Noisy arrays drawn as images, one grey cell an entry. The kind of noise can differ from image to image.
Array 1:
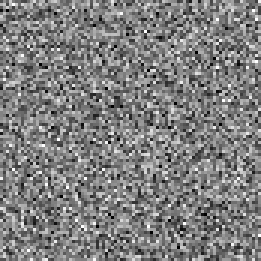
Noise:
independent entries
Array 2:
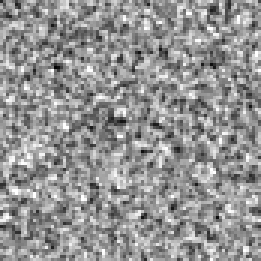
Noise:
blotchy
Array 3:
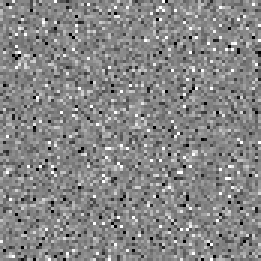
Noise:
heavy tails
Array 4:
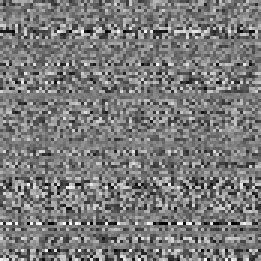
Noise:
rows of uneven size
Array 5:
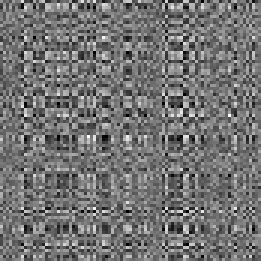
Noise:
low rank plus noise
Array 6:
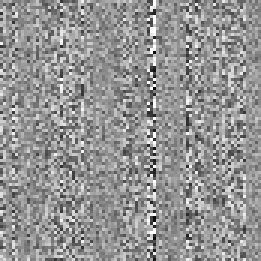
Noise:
columns of uneven size
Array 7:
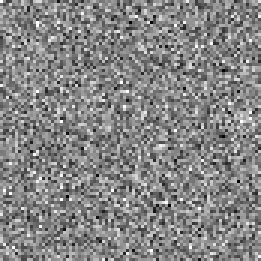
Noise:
independent entries
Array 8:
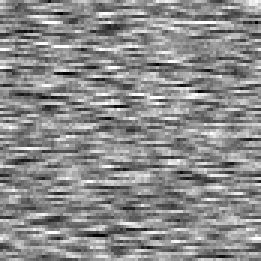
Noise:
streaked along the rows
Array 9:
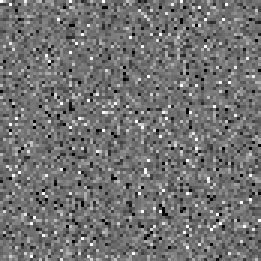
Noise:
heavy tails
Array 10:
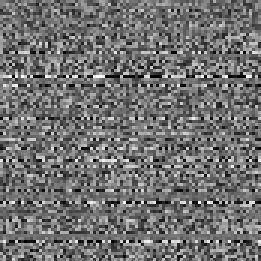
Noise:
rows of uneven size
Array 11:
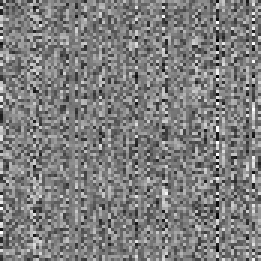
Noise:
columns of uneven size
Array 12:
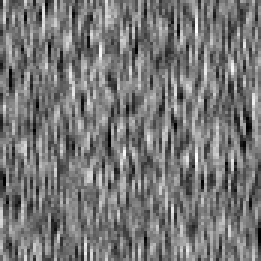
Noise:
streaked along the columns
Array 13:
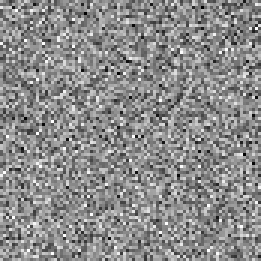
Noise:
independent entries
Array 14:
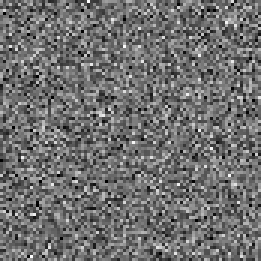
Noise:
independent entries
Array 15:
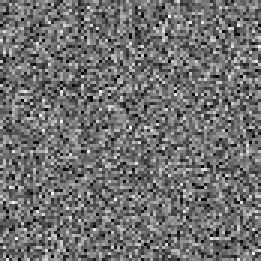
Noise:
independent entries
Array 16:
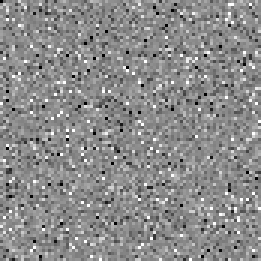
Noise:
heavy tails
